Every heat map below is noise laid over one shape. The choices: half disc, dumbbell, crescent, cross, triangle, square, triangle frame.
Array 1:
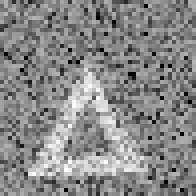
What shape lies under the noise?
triangle frame
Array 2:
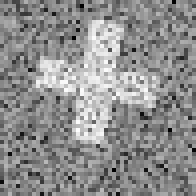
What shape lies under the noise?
cross
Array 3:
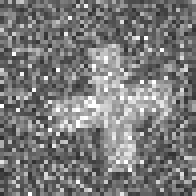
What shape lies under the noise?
cross
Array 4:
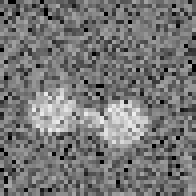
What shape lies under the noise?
dumbbell
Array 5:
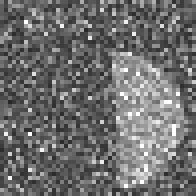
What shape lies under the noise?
half disc
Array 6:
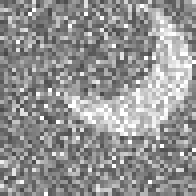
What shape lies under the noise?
crescent
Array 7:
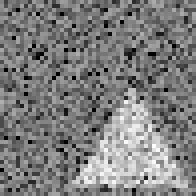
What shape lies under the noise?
triangle
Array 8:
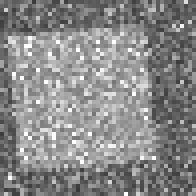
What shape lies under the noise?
square
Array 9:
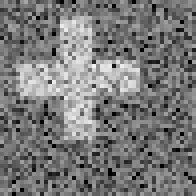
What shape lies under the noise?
cross
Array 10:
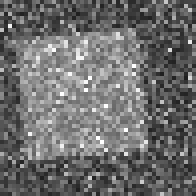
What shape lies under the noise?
square
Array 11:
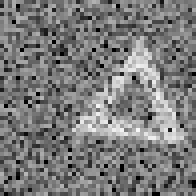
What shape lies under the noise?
triangle frame
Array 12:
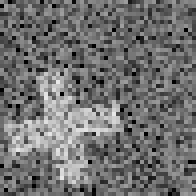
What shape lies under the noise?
cross
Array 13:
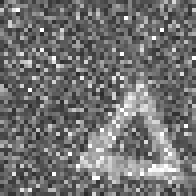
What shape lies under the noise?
triangle frame
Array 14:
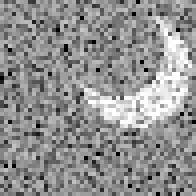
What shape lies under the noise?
crescent
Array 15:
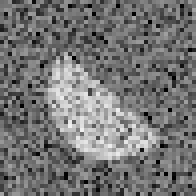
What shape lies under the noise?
half disc
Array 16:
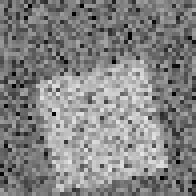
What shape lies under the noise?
square
